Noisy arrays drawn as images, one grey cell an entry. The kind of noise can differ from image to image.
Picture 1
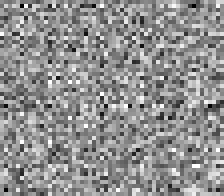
low rank plus noise
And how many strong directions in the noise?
three or four
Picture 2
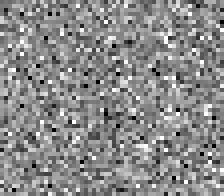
heavy tails
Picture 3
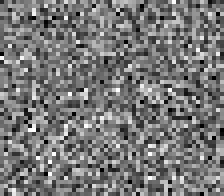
independent entries
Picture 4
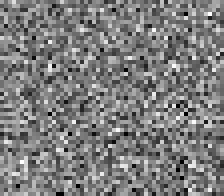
low rank plus noise
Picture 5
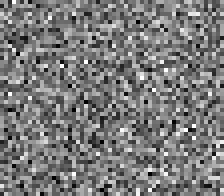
independent entries
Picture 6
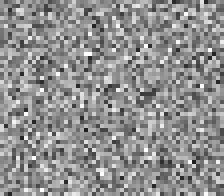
independent entries
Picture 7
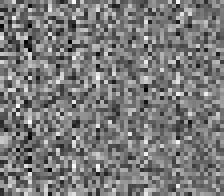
columns of uneven size
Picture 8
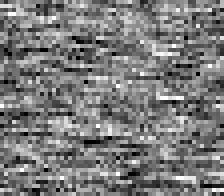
streaked along the rows
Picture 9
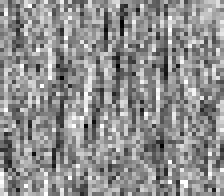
streaked along the columns
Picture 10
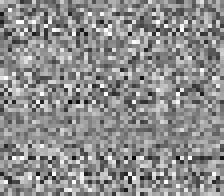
rows of uneven size
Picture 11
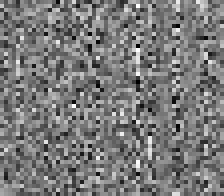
columns of uneven size
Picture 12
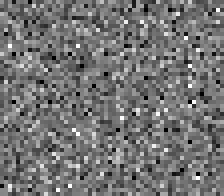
heavy tails
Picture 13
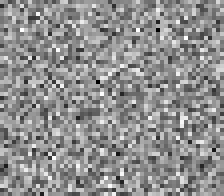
low rank plus noise
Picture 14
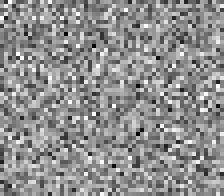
independent entries
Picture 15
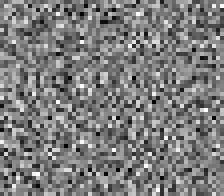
low rank plus noise
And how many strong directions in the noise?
five to eight
